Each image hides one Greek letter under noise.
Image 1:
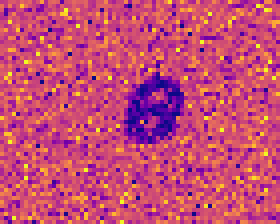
theta
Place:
centre
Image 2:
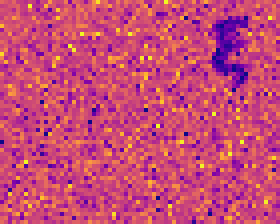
xi
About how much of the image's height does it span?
a third
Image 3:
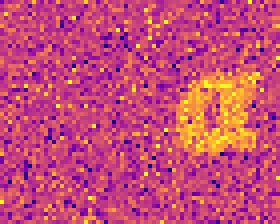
alpha
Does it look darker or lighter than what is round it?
lighter
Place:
middle right
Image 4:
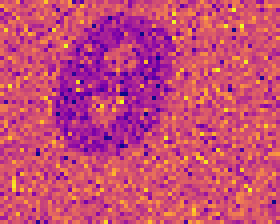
theta
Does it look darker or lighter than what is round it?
darker
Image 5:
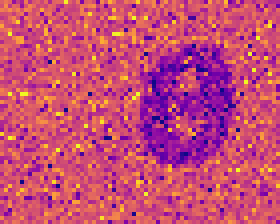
theta
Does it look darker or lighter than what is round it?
darker
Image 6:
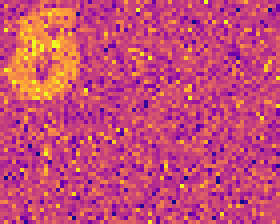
delta
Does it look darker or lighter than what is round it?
lighter
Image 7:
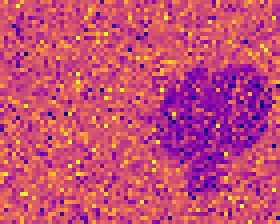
phi
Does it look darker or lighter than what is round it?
darker
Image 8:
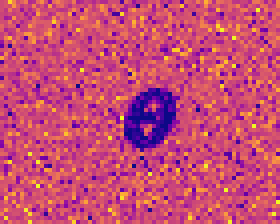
theta
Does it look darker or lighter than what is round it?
darker
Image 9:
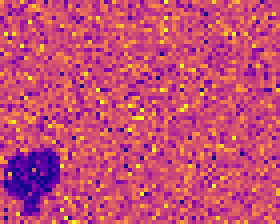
phi
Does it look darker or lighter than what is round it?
darker
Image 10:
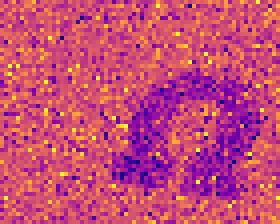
omega
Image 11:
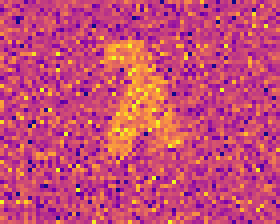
lambda
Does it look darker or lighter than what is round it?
lighter
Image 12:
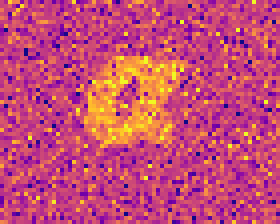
alpha
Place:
centre
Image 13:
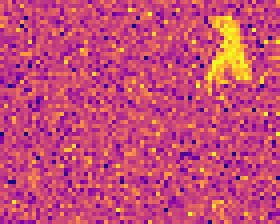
lambda
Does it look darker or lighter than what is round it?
lighter
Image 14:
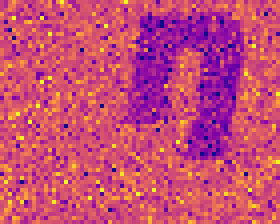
eta
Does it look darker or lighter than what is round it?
darker
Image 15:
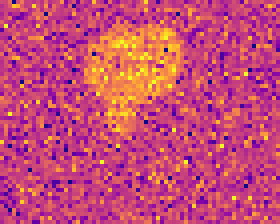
phi
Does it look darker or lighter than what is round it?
lighter
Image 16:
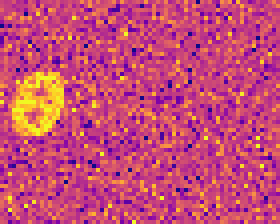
theta
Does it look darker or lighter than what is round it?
lighter
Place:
middle left
